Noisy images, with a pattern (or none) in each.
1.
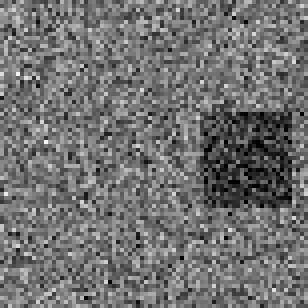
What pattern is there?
one block
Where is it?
middle right
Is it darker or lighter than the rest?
darker
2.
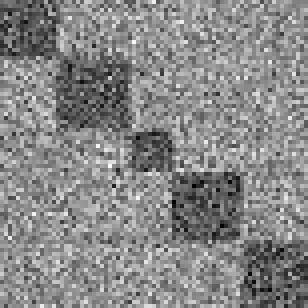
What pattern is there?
blocks along the diagonal
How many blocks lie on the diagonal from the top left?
5
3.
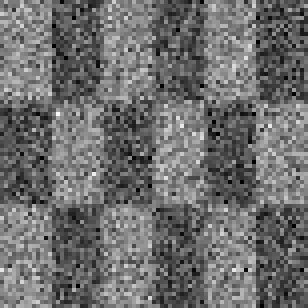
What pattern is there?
a checkerboard
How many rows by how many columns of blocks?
3 by 6
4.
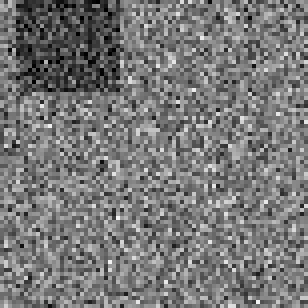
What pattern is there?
one block
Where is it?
top left
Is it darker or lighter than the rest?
darker
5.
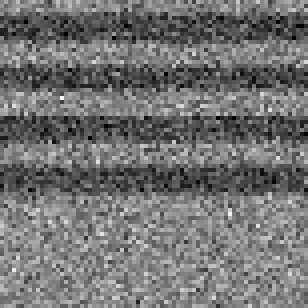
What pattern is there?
bands of rows
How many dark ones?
4
